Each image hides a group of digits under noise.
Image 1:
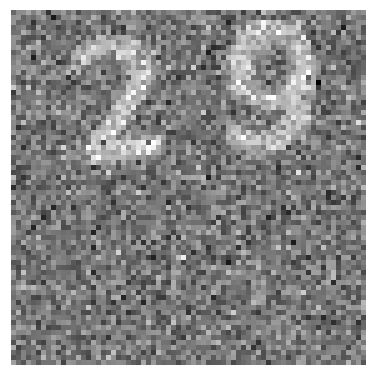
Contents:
top left: light 2; top right: light 9
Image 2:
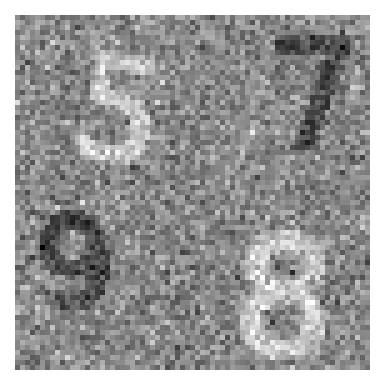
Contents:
top left: light 5; top right: dark 7; bottom left: dark 9; bottom right: light 8
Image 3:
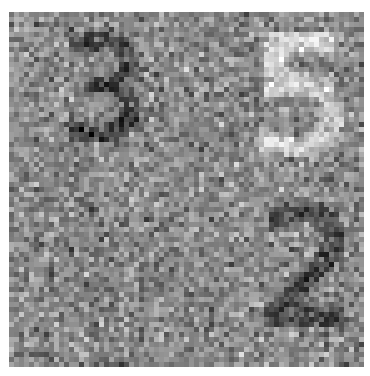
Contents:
top left: dark 3; top right: light 5; bottom right: dark 2
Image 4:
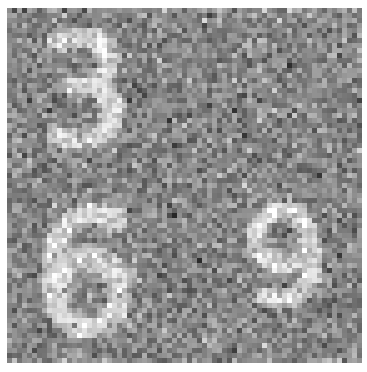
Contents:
top left: light 3; bottom left: light 6; bottom right: light 9
